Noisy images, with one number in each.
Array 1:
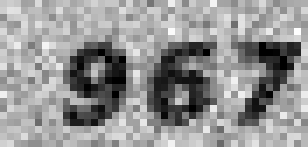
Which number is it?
967
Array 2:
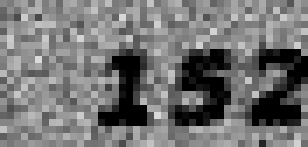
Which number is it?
152
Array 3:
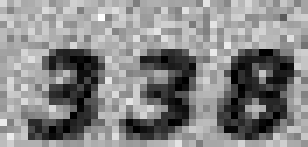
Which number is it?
338
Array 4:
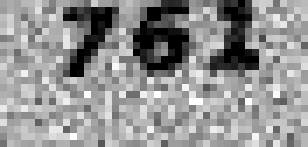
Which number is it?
761
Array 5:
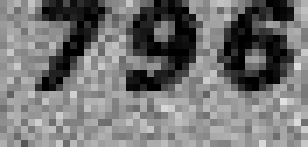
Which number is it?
796
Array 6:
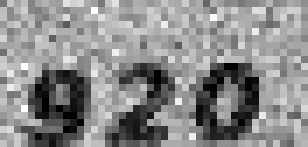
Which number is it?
920
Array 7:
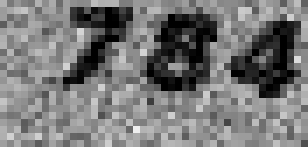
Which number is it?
784
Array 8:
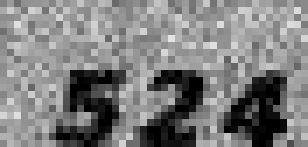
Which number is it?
524
